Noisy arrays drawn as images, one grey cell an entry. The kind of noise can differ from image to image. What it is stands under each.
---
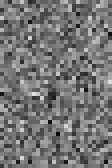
independent entries
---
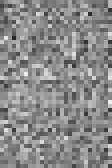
low rank plus noise
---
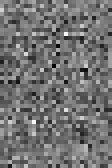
low rank plus noise
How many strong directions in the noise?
three or four
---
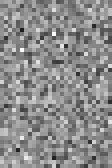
independent entries
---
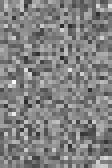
low rank plus noise
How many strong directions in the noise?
five to eight
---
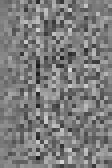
columns of uneven size
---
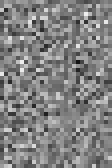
low rank plus noise
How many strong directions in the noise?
five to eight
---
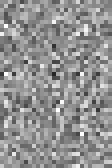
low rank plus noise
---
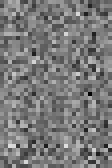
low rank plus noise
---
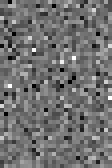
heavy tails
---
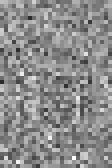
low rank plus noise
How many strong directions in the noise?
three or four
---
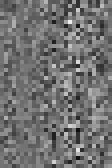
columns of uneven size
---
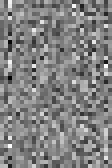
columns of uneven size
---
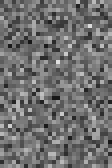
independent entries
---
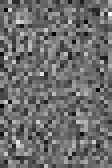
low rank plus noise
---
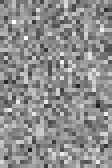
independent entries
